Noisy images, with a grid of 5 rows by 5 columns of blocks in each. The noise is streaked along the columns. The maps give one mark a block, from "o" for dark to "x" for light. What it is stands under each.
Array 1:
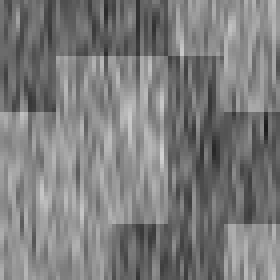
o o o x x
o x x o x
x x x o o
x x x o o
x x o o x
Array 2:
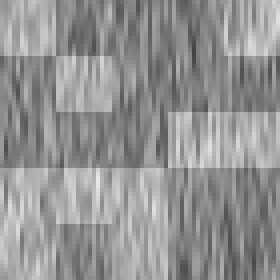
x o o o x
o x o o o
o o o x x
x x x o o
x o x o o
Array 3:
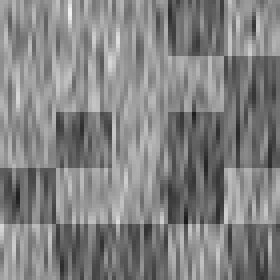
x x x o x
x x x x o
x o x o o
o x x o x
x o o x o
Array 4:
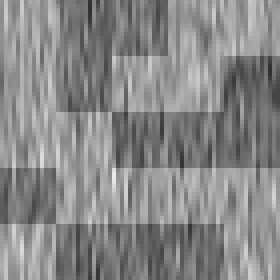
x o o x x
x o x x o
x x o o o
o x x x x
x o o o x
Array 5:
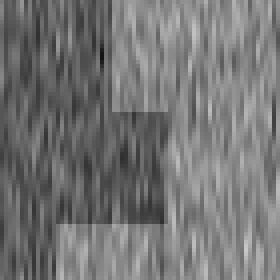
o o x x x
o o x x x
o o o x x
o o o x x
o x x x x
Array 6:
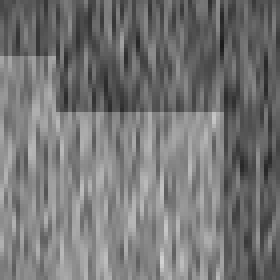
o o o o o
x o o o o
x x x x o
x x x x o
x x x x o
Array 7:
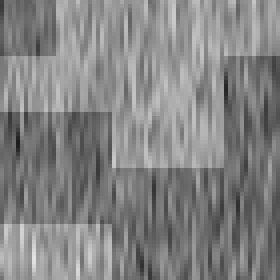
o x x x x
x x x x o
o o x x o
o o o o o
x x o o o
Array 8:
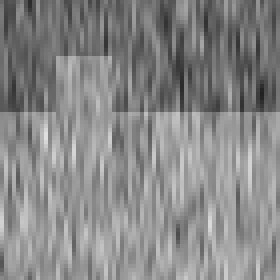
o o o o o
o x o o o
x x x x x
x x x x x
x x x x x
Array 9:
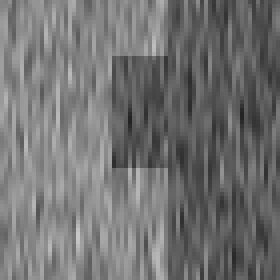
x x x o o
x x o o o
x x o o o
x x x o o
x x x o o
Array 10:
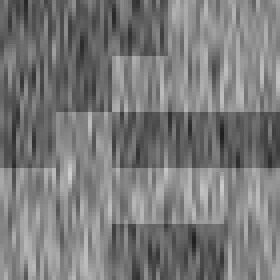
o o o x x
o o x x x
o x o o o
x x x x x
x x o o x
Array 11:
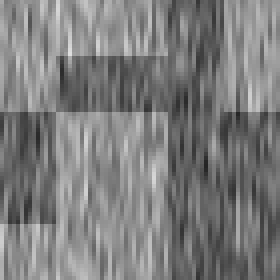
x x x o x
x o o o x
o x x o o
o x x o o
x x x o o
